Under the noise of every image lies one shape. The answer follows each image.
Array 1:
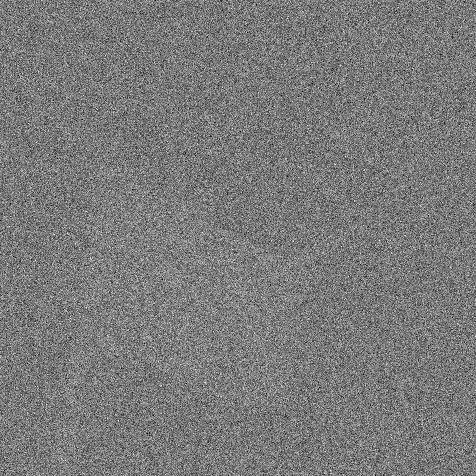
light flag
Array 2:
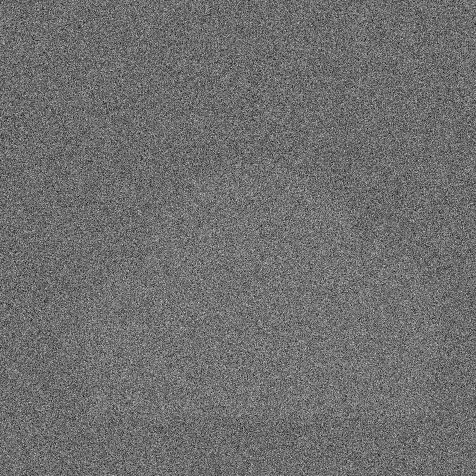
light cloud
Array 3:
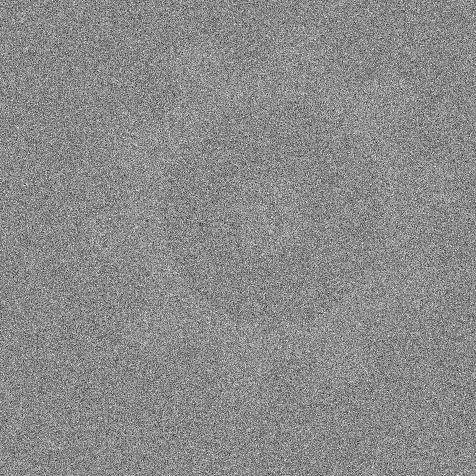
light gear
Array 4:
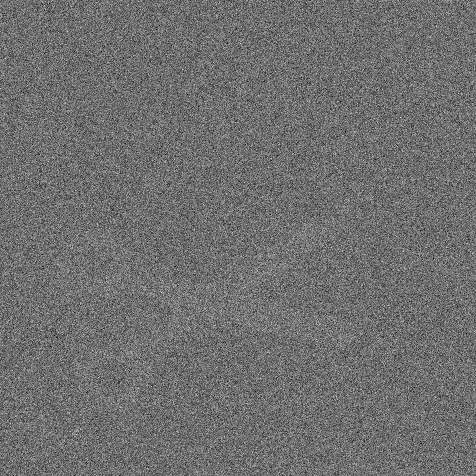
light pair of scissors
